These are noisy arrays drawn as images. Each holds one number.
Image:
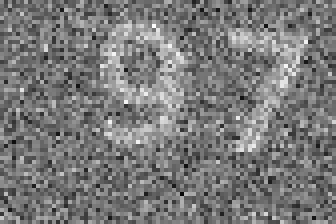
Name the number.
97
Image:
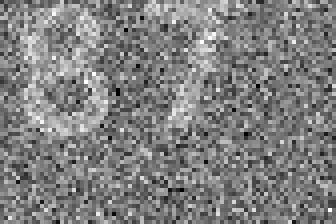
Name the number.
87
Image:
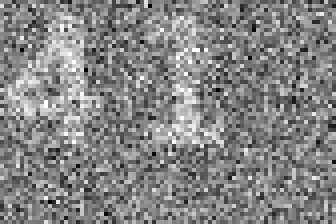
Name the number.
41
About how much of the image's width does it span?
two thirds
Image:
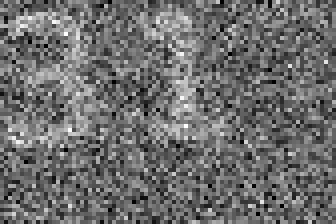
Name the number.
31
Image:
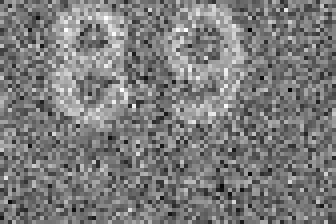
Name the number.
89
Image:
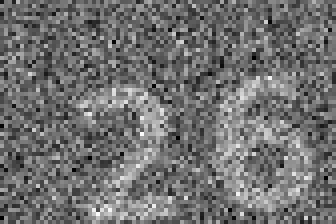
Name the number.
26
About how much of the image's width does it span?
two thirds
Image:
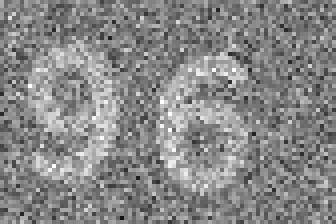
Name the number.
96
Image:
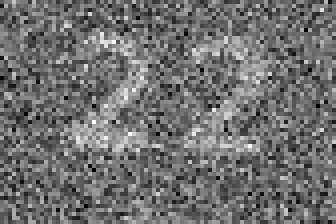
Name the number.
22
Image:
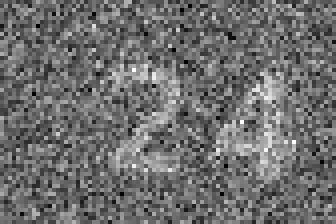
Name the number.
24
